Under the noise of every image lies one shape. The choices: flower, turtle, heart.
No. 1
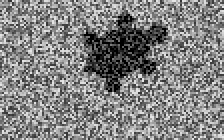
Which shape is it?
turtle
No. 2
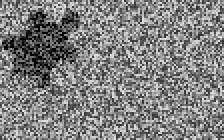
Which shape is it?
turtle
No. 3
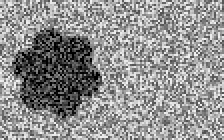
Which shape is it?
flower
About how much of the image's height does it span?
two thirds
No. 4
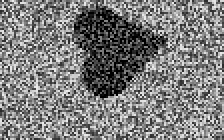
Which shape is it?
heart
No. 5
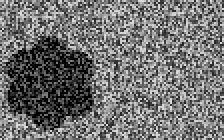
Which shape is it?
flower
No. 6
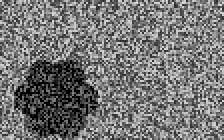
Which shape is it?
flower
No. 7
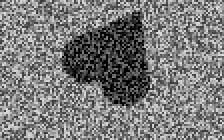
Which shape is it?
heart
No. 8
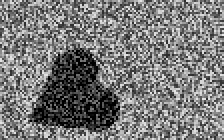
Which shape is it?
heart
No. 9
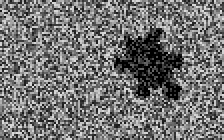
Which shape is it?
turtle
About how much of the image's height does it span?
half
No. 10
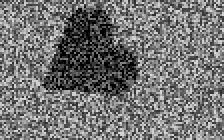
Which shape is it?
heart
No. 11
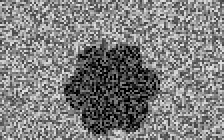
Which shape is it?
flower
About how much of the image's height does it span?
two thirds
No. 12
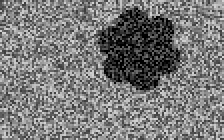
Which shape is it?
flower
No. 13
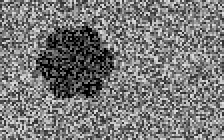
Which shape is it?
flower
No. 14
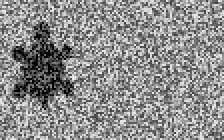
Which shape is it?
turtle
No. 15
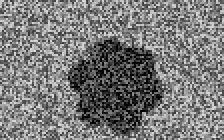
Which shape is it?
flower
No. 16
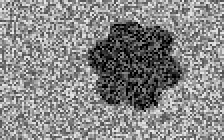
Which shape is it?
flower
